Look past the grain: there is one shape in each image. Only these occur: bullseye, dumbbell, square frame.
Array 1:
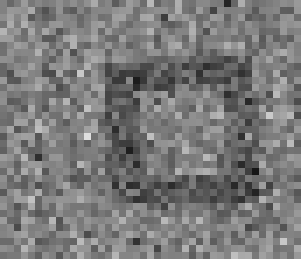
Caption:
dark square frame
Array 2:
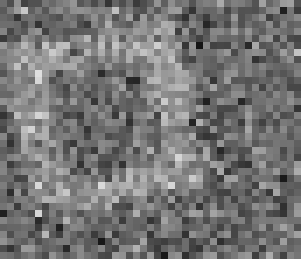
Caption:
light square frame
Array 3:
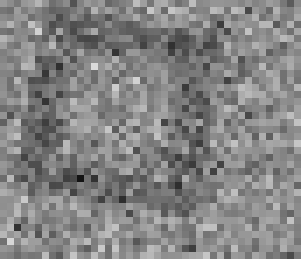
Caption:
dark square frame
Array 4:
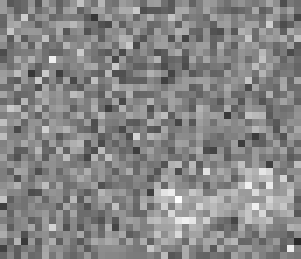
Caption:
light dumbbell
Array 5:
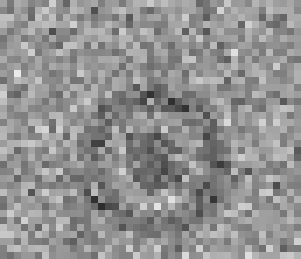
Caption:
dark bullseye
